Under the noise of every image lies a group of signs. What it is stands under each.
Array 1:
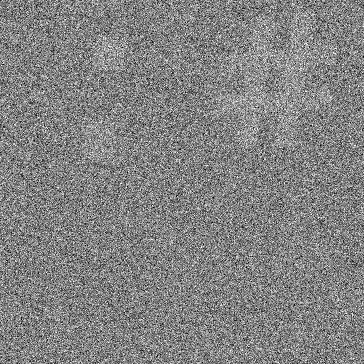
top left: colon; top right: hash sign
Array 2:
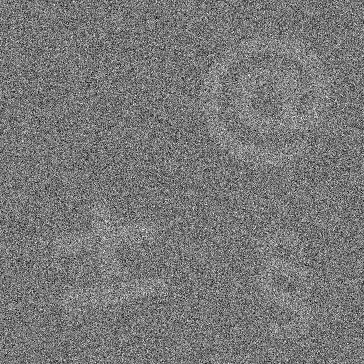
top right: at sign; bottom left: plus-minus sign; bottom right: section sign
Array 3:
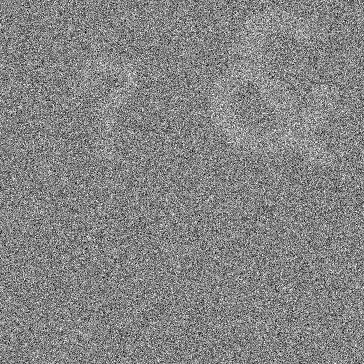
top left: question mark; top right: ampersand
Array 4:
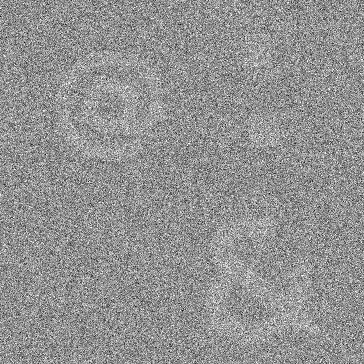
top left: at sign; top right: colon; bottom right: ampersand
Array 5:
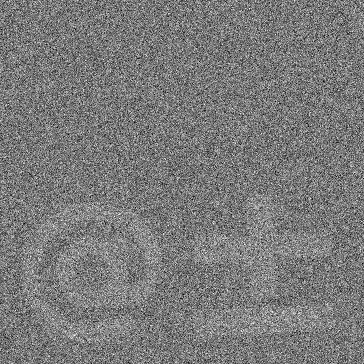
bottom left: at sign; bottom right: plus-minus sign
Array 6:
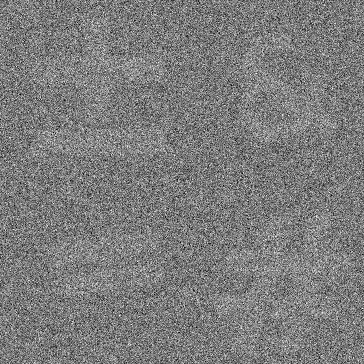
top left: plus-minus sign; top right: ampersand; bottom left: equals sign; bottom right: hash sign
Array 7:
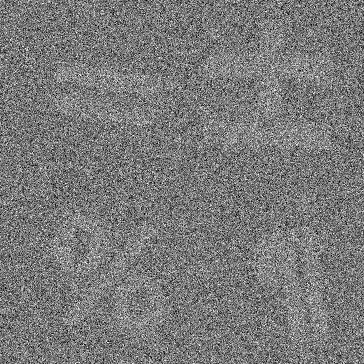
top left: equals sign; top right: plus-minus sign; bottom left: percent sign; bottom right: pilcrow
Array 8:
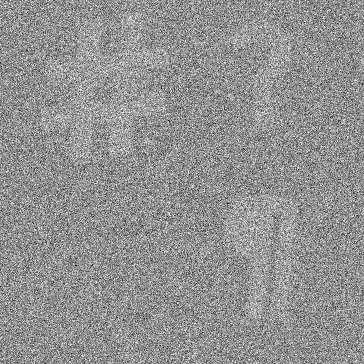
top left: hash sign; top right: question mark; bottom right: pilcrow
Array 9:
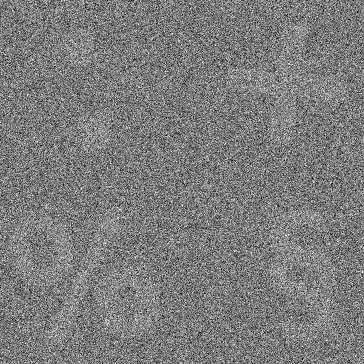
top left: colon; top right: plus sign; bottom left: percent sign; bottom right: section sign
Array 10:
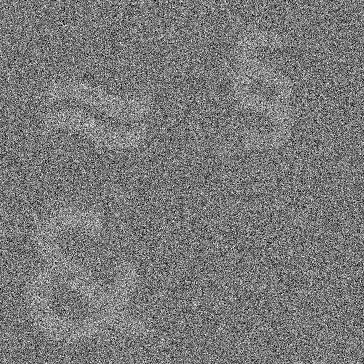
top left: approximately sign; top right: section sign; bottom left: ampersand
